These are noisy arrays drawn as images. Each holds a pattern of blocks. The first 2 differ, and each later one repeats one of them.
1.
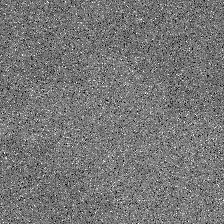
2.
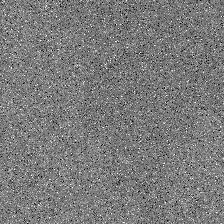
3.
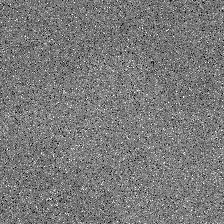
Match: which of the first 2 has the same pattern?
1
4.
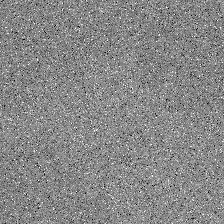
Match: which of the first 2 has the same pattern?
1
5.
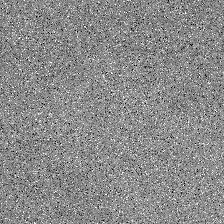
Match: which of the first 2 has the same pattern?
1
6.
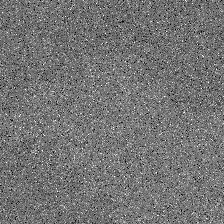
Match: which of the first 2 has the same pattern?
1
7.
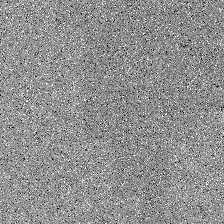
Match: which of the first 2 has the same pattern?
2
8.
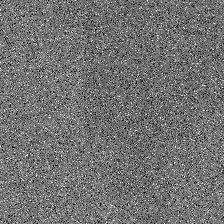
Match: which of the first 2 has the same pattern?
2
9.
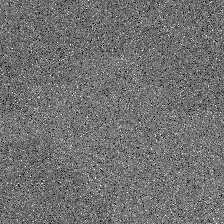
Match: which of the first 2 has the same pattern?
1
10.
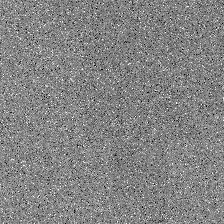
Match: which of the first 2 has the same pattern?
2
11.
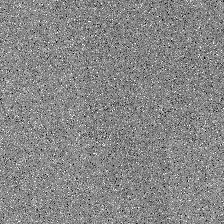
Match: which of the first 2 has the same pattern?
2
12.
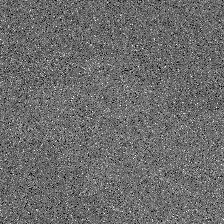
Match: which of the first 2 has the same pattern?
1
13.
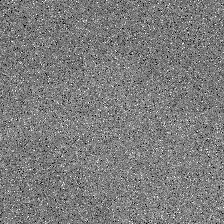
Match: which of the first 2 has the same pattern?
1
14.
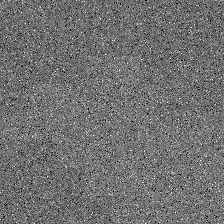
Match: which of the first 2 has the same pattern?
1
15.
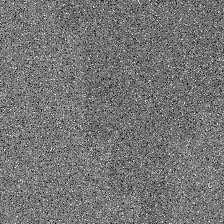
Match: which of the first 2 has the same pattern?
2
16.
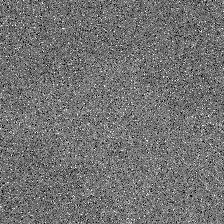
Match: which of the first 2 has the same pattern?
1
